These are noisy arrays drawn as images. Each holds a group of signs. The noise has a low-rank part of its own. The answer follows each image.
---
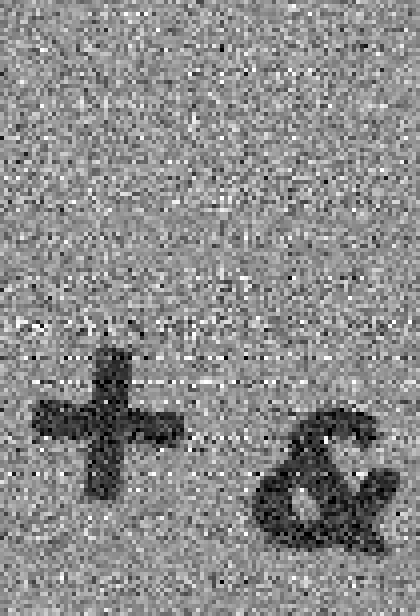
bottom left: plus sign; bottom right: ampersand
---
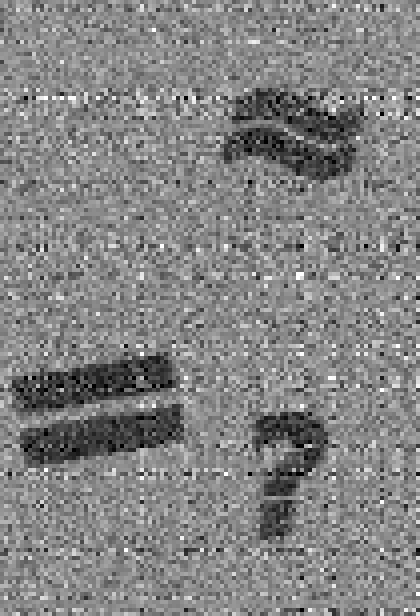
top right: approximately sign; bottom left: equals sign; bottom right: question mark
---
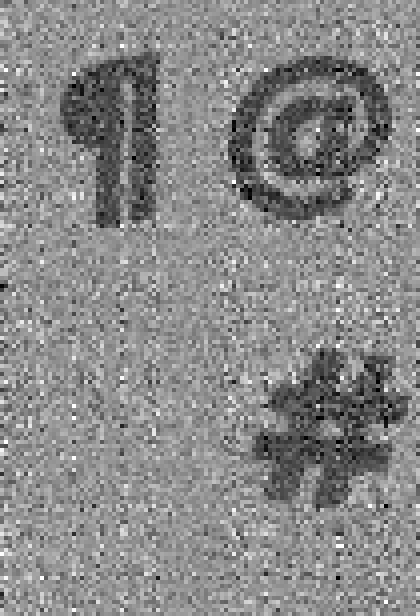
top left: pilcrow; top right: at sign; bottom right: hash sign
